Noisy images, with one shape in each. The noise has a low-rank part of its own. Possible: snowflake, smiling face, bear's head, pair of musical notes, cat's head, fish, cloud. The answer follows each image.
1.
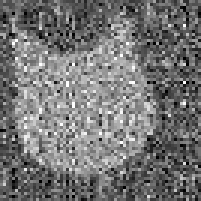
cat's head
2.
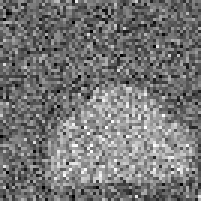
cloud
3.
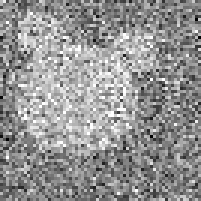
bear's head
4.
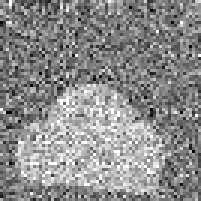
cloud
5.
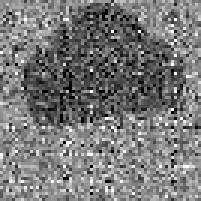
cloud
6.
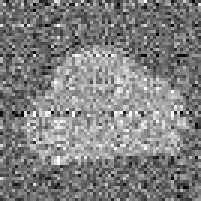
cloud
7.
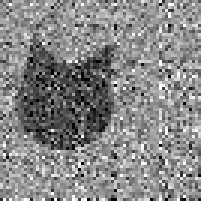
cat's head
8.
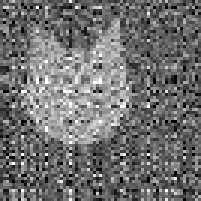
cat's head
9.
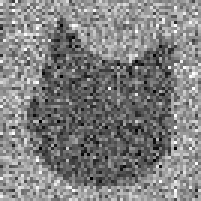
cat's head
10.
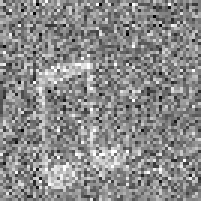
pair of musical notes
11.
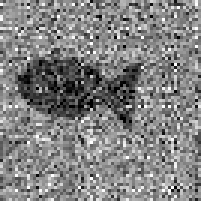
fish
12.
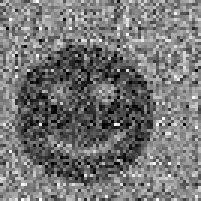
smiling face
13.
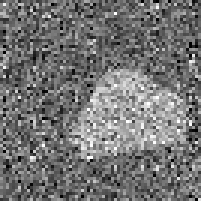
cloud
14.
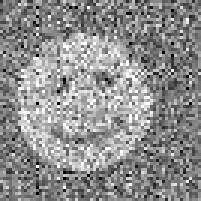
smiling face
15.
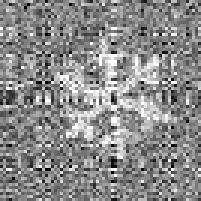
snowflake
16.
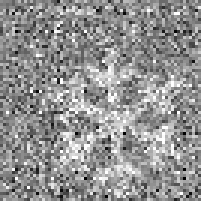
snowflake
